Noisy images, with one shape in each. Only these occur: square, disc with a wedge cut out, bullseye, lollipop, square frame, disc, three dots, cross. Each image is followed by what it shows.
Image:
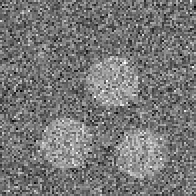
light three dots
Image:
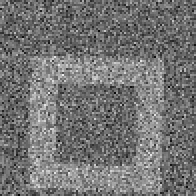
light square frame
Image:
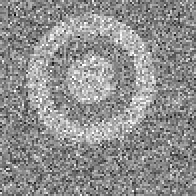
light bullseye
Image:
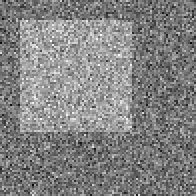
light square
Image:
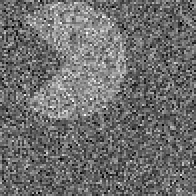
light disc with a wedge cut out
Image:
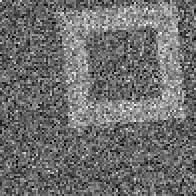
light square frame
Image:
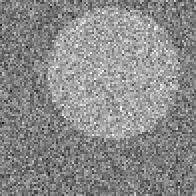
light disc
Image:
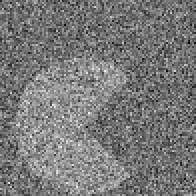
light disc with a wedge cut out
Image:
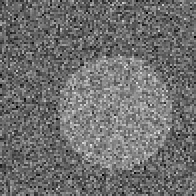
light disc
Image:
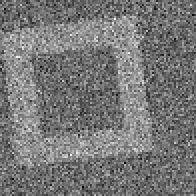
light square frame
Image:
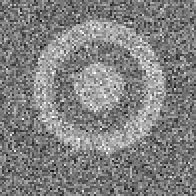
light bullseye
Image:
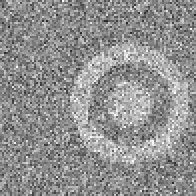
light bullseye
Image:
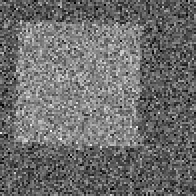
light square
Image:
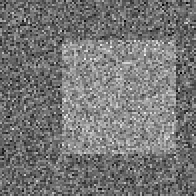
light square
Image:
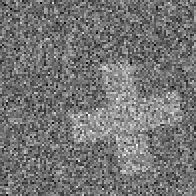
light cross
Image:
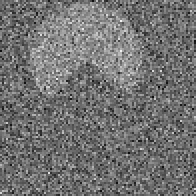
light disc with a wedge cut out
